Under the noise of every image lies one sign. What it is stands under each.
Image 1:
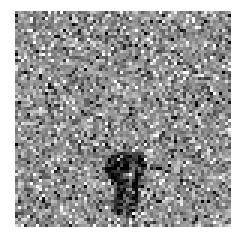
dark pilcrow, bottom middle
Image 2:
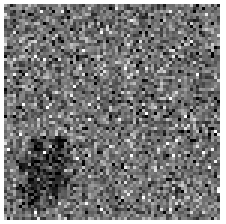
dark hash sign, bottom left
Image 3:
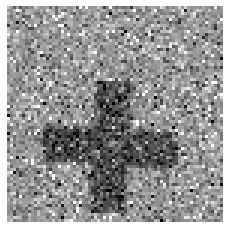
dark plus sign
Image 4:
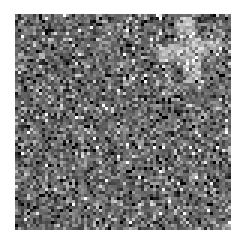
light plus sign, top right
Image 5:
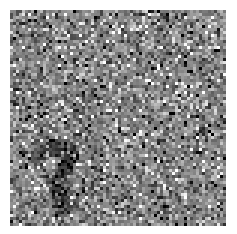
dark question mark, bottom left
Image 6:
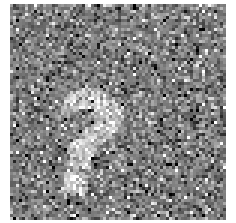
light question mark
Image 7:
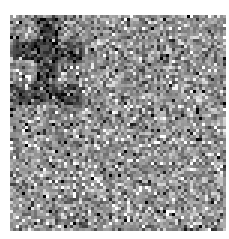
dark plus-minus sign, top left
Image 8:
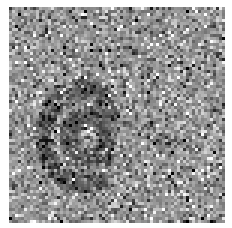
dark at sign
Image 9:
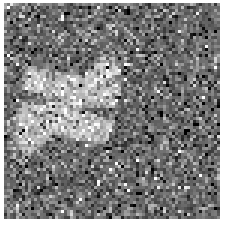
light not-equal sign
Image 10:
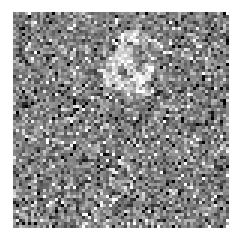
light ampersand, top middle
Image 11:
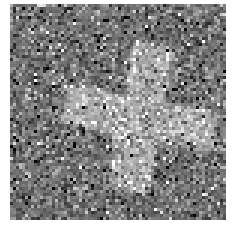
light plus sign
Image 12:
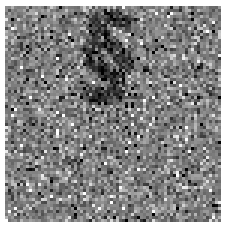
dark section sign, top middle
